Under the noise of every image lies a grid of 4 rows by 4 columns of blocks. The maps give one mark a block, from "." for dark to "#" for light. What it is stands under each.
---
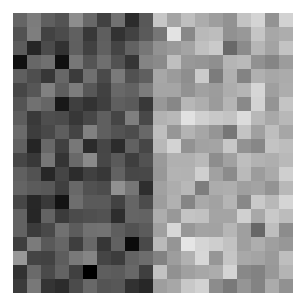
. . # #
. . # #
. . # #
. . # #
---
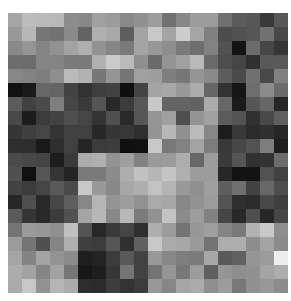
# # # .
. . # .
. # # .
# . # #
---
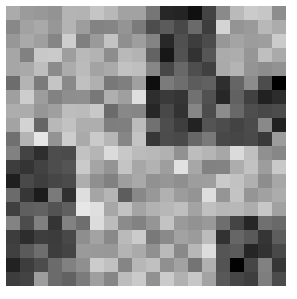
# # . #
# # . .
. # # #
. # # .
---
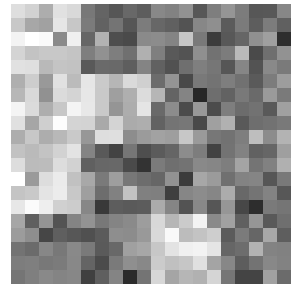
# . . .
# # . .
# . . .
. . # .
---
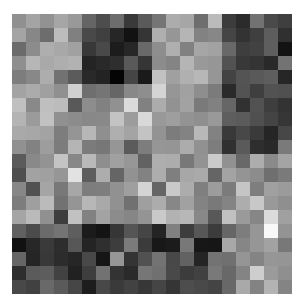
# . # .
# # # .
# # # #
. . . #
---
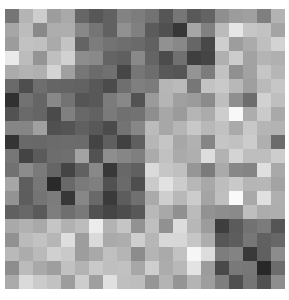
# . . #
. . # #
. . # #
# # # .
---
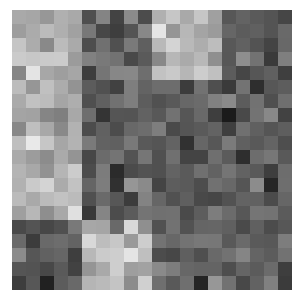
# . # .
# . . .
# . . .
. # . .
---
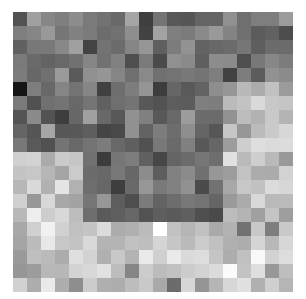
. . . .
. . . #
# . . #
# # # #
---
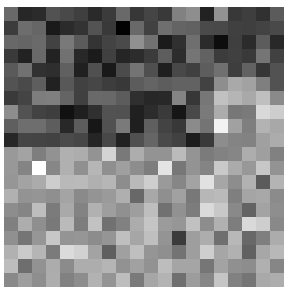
. . . .
. . . #
# # # #
# # # #
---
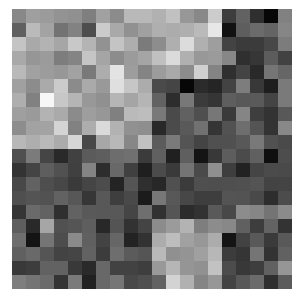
# # # .
# # . .
. . . .
. . # .
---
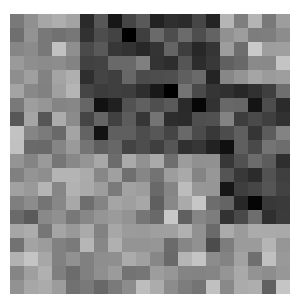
# . . #
# . . .
# # # .
# # # #
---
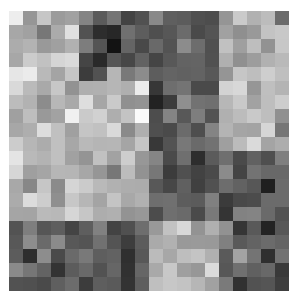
# . . #
# # . #
# # . .
. . # .
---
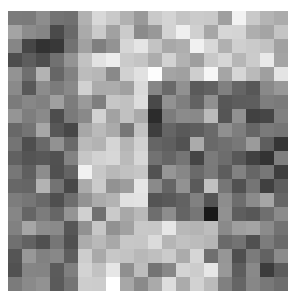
. # # #
. # . .
. # . .
. # # .
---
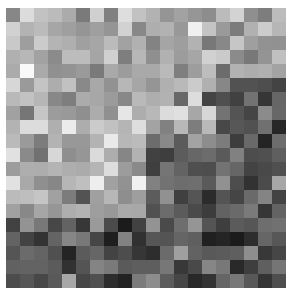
# # # #
# # # .
# # . .
. . . .
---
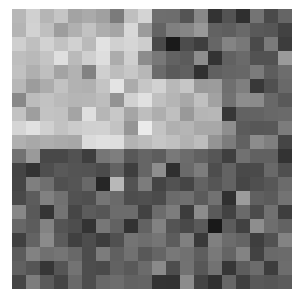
# # . .
# # # .
. . . .
. . . .
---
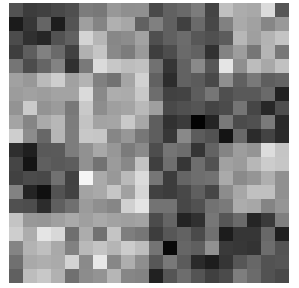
. # . #
# # . .
. # . #
# # . .
